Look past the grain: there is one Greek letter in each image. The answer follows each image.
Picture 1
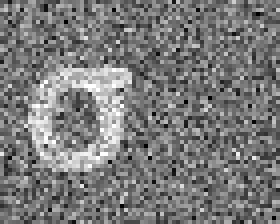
light sigma
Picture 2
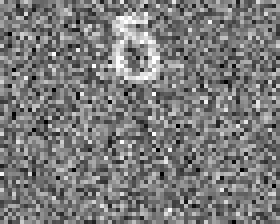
light delta, top middle
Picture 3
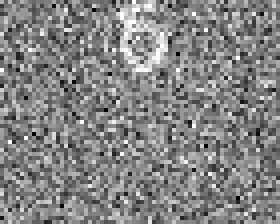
light delta, top middle
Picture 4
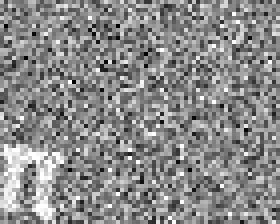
light pi, bottom left
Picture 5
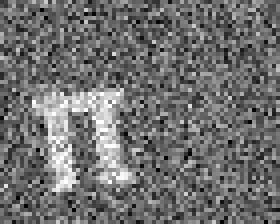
light pi
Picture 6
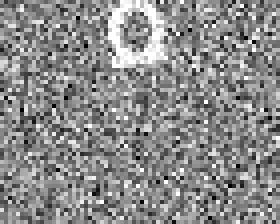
light omega, top middle
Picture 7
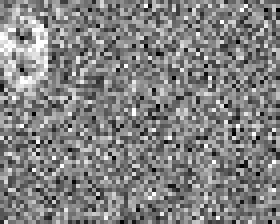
light theta, top left
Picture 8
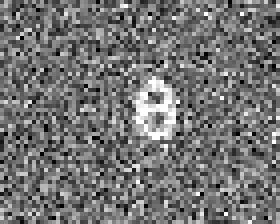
light theta, centre
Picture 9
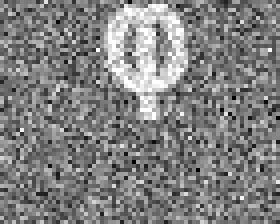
light phi
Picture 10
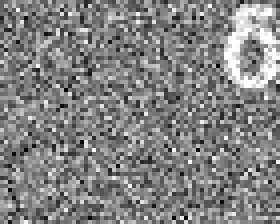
light delta, top right
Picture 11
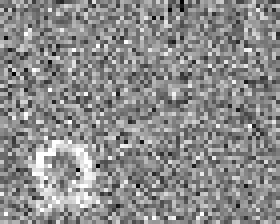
light omega, bottom left
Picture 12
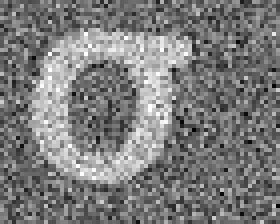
light sigma
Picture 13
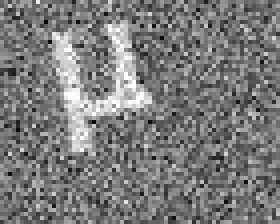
light mu
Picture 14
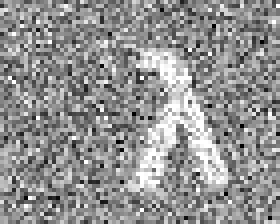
light lambda
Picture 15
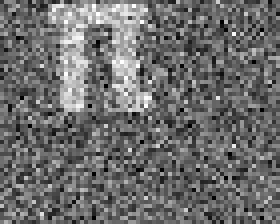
light pi
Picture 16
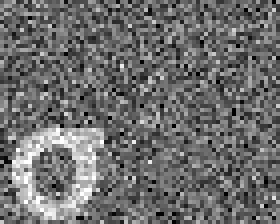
light sigma, bottom left
